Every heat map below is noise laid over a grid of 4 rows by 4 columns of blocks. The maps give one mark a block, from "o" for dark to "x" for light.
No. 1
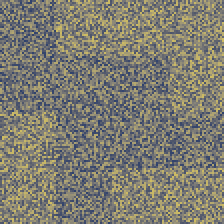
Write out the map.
o x x x
o o o x
x o o o
x o x x
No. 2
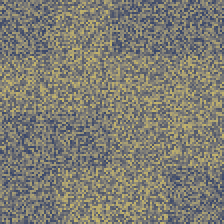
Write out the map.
o x o o
x x x x
o o x x
o x x o
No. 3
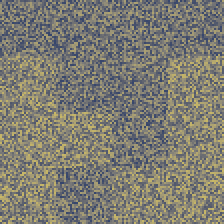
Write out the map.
o o o o
x o o x
x x o x
x o x x
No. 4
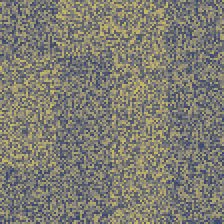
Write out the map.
o x x o
x o x o
x o x o
o o x o
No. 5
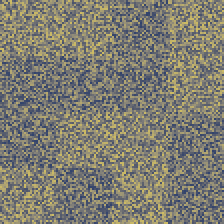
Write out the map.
x x o x
o o o x
o x x o
x o x o
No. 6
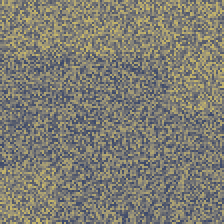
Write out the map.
x x x x
o o o x
o o o o
x o o o
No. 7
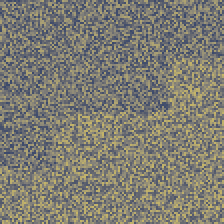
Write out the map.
o o o o
o o o x
o x x x
x x x x
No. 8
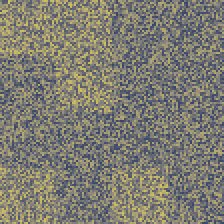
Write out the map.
x x o o
o x o o
o o o o
x o x o
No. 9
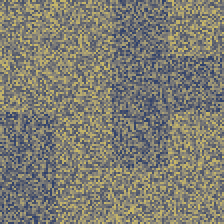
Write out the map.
x x o x
x x o o
o x o x
o x x x
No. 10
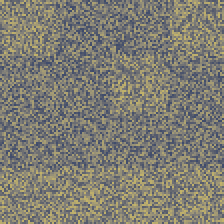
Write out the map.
x o o x
o o x o
o o o o
x x x x
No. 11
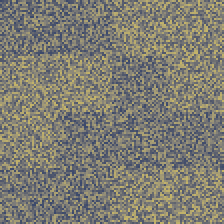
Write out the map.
o o x x
x x o x
x o o o
o o x x
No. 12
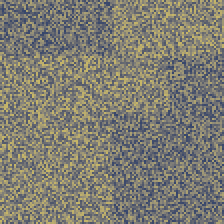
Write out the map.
o o x x
x x x o
x x o o
x x o o
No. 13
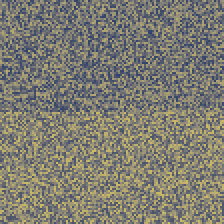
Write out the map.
o o o o
o o o o
x x x x
x x x x
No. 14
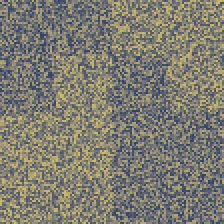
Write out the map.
o o x x
o x o x
x x o o
x x o o
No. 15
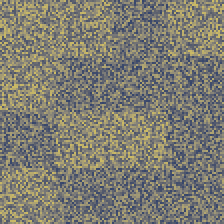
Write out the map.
x x o x
x o o o
o x x o
x o o o
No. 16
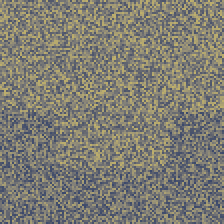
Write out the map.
x x x x
x x x x
o x x o
o o o o
